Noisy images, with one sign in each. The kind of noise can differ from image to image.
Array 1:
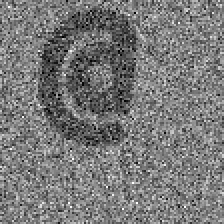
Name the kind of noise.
independent entries
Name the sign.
at sign
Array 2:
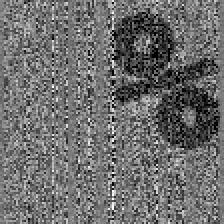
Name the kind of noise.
columns of uneven size
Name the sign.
percent sign
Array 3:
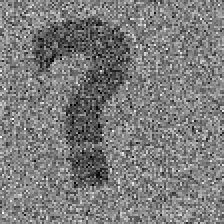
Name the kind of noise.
independent entries
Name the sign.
question mark
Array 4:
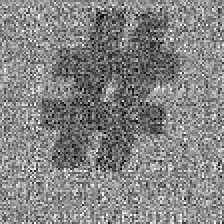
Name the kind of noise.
low rank plus noise
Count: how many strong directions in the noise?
five to eight
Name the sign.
hash sign
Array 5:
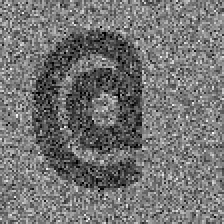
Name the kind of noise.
independent entries
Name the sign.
at sign
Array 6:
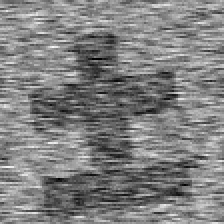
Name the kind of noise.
streaked along the rows
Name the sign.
plus-minus sign
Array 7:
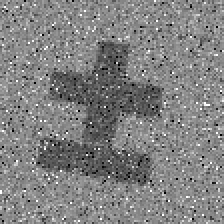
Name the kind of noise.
heavy tails
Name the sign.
plus-minus sign
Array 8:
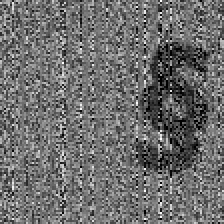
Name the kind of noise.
columns of uneven size
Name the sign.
section sign
